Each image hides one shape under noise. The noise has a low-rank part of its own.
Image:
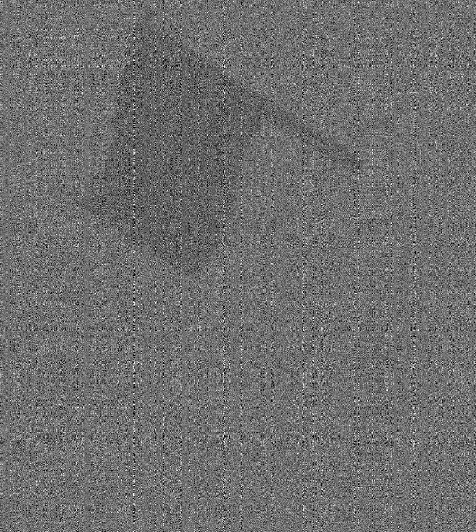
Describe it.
dark flag
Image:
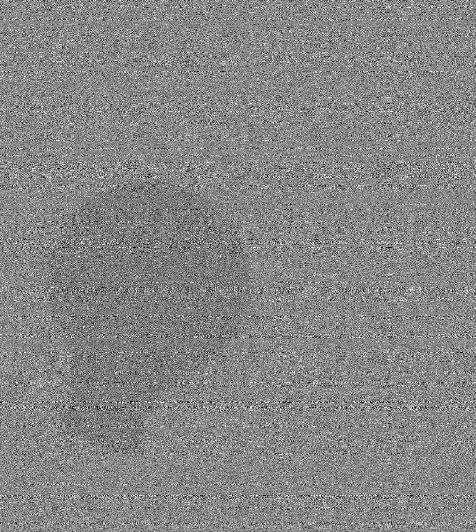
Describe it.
dark light bulb
